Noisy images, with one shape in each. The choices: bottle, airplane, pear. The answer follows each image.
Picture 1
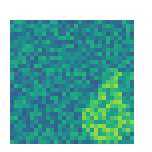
pear
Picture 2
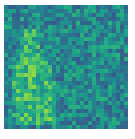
bottle
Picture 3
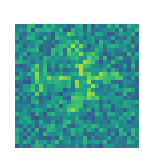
airplane
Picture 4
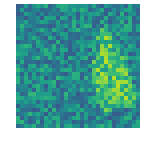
bottle
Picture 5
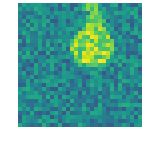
pear
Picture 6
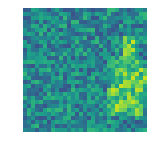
bottle
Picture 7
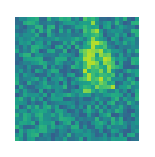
bottle
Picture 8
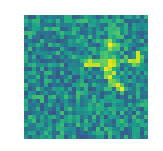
airplane
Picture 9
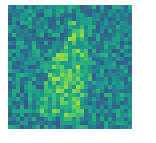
bottle
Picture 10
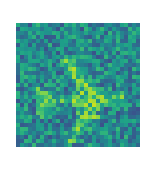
airplane
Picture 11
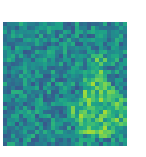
pear
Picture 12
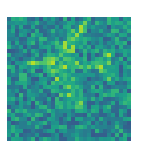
airplane
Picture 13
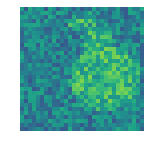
pear
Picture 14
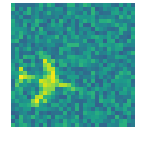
airplane
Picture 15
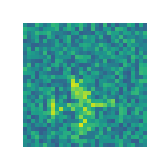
airplane
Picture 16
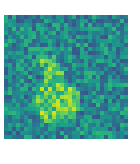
pear
